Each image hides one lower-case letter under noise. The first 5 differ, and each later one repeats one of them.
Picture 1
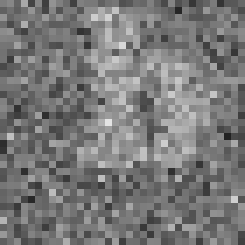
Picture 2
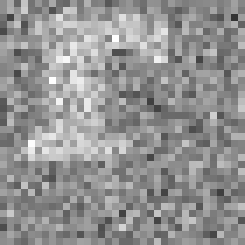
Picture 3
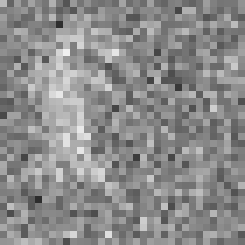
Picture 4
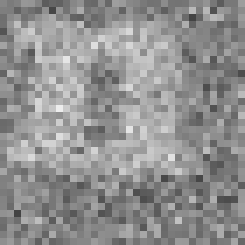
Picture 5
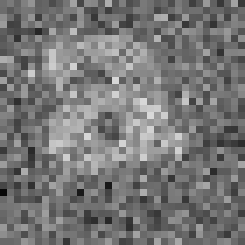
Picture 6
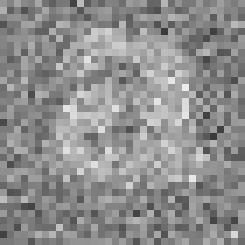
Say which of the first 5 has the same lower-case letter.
5
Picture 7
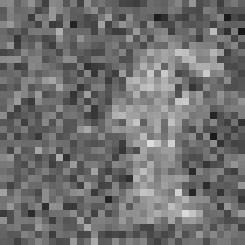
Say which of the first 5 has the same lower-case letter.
3
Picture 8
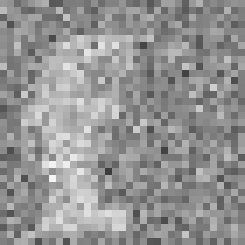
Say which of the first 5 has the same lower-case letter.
3
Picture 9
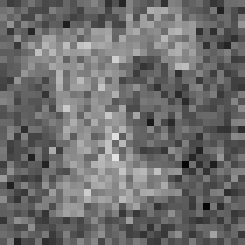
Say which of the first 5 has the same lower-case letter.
2
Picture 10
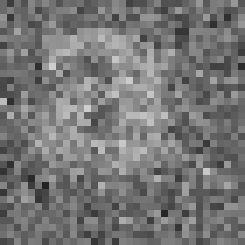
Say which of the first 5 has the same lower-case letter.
5
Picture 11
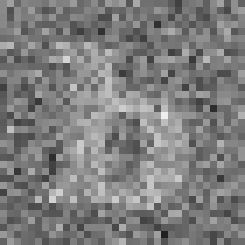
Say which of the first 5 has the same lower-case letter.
1
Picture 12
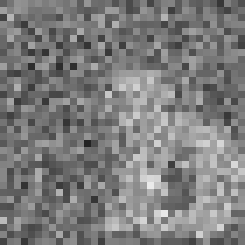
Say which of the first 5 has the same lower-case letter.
1
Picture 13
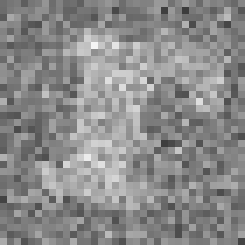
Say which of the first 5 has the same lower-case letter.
2
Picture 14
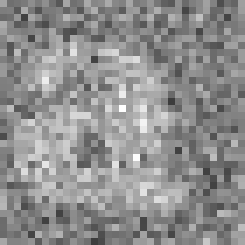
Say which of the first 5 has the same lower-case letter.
5
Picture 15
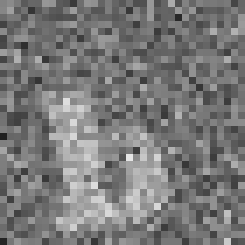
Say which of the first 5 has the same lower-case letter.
1
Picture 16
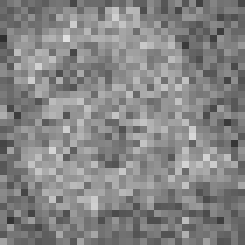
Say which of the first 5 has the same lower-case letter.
5
